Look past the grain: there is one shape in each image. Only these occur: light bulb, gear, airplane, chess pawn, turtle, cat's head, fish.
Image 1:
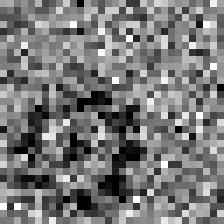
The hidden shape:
gear
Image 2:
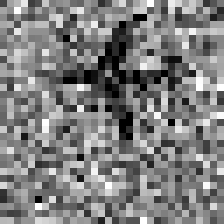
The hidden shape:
airplane
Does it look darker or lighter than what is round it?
darker
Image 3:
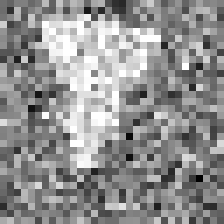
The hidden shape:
chess pawn
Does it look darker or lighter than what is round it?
lighter
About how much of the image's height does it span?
two thirds
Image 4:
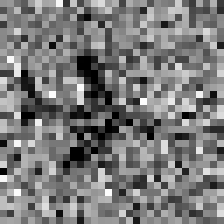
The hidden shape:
airplane
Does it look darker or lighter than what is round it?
darker
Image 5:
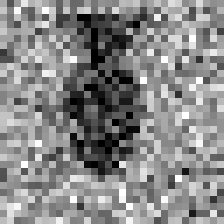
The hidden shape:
fish
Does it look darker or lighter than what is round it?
darker
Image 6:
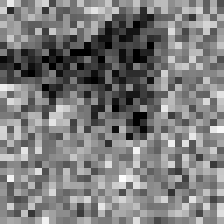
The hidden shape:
chess pawn
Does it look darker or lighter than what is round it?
darker
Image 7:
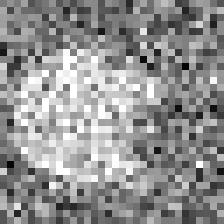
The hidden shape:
cat's head
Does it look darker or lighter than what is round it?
lighter
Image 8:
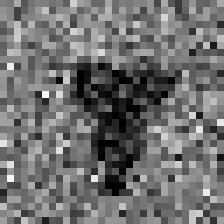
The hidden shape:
chess pawn
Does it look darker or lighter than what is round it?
darker
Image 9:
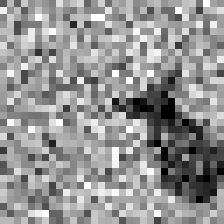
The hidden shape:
fish
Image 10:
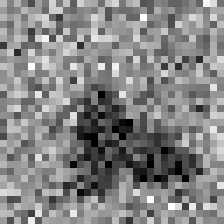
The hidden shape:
chess pawn
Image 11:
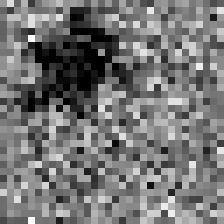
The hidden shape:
turtle
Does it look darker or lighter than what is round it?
darker
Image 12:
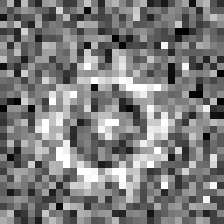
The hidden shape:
gear
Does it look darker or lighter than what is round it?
lighter
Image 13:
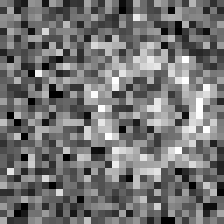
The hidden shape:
gear
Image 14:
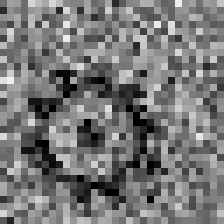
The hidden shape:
gear
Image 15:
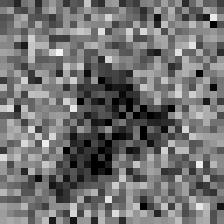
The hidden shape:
chess pawn
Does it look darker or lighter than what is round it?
darker
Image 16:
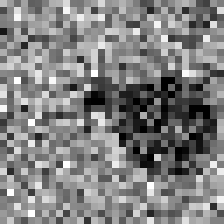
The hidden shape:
light bulb
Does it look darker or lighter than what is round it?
darker
